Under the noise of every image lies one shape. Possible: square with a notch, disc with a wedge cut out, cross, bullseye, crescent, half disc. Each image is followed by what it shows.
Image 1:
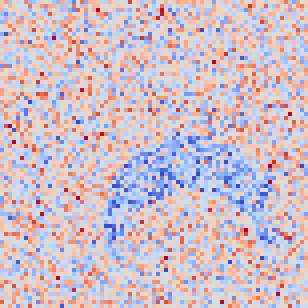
blue crescent
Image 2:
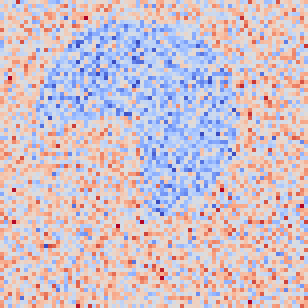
blue disc with a wedge cut out
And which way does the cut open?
down and left
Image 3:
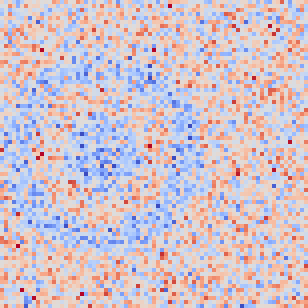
blue bullseye
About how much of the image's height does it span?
two thirds
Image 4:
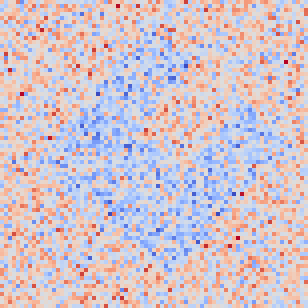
blue square with a notch
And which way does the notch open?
up and right
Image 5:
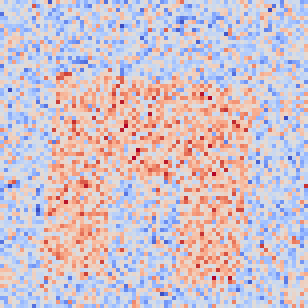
red square with a notch
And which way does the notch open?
down
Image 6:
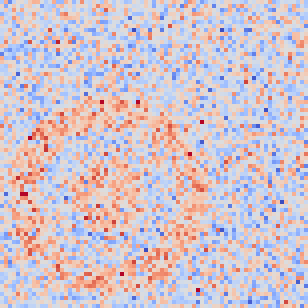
red bullseye
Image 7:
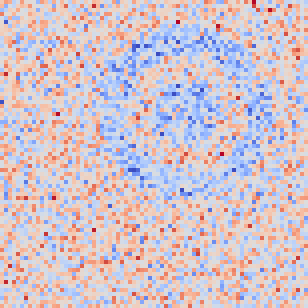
blue bullseye
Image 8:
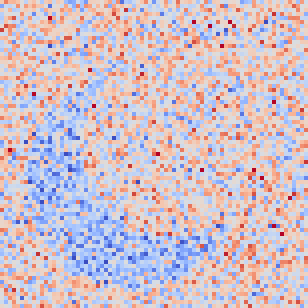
blue crescent
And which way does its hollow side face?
up and right
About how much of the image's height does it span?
two thirds
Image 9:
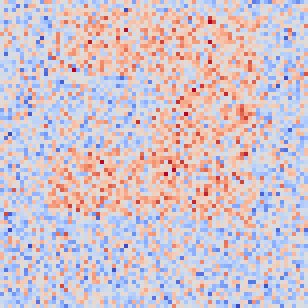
red square with a notch
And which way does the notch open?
left
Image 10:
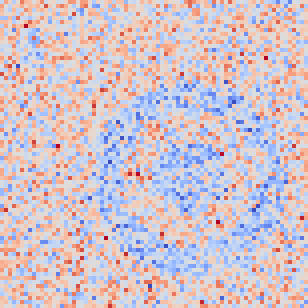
blue bullseye
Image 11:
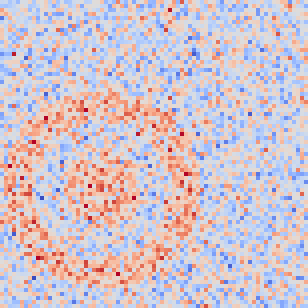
red bullseye
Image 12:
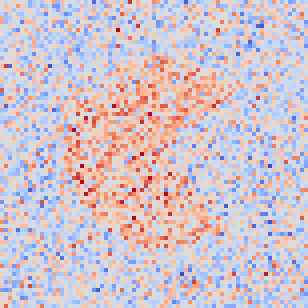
red disc with a wedge cut out
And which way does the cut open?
right
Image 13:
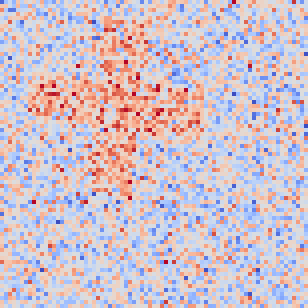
red cross
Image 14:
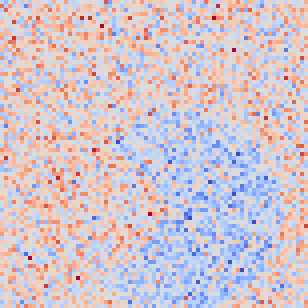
blue disc with a wedge cut out
